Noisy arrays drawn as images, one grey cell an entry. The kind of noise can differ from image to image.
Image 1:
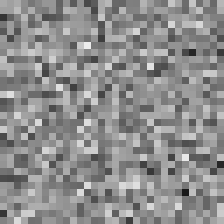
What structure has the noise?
independent entries
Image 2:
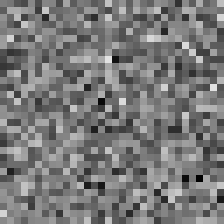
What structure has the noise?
independent entries
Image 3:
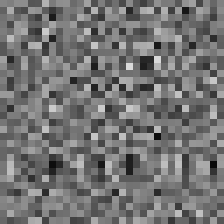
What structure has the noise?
low rank plus noise
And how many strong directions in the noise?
two
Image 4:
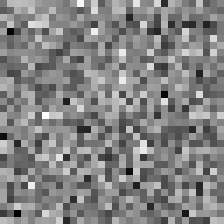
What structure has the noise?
independent entries
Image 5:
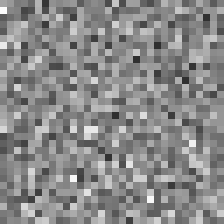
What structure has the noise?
independent entries
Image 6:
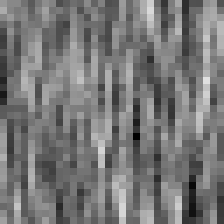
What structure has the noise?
streaked along the columns
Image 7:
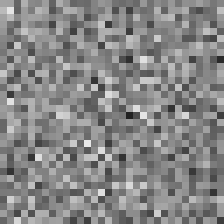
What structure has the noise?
low rank plus noise
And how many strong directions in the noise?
five to eight
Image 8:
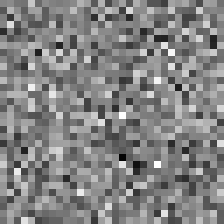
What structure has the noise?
independent entries
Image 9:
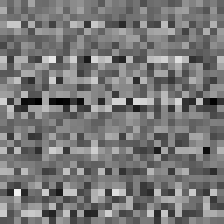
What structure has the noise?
rows of uneven size
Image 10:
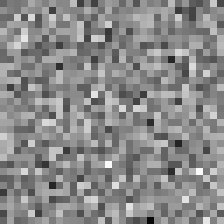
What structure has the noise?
independent entries
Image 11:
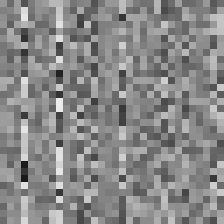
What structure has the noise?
columns of uneven size
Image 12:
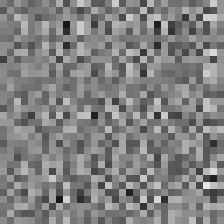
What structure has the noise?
low rank plus noise
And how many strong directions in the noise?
two
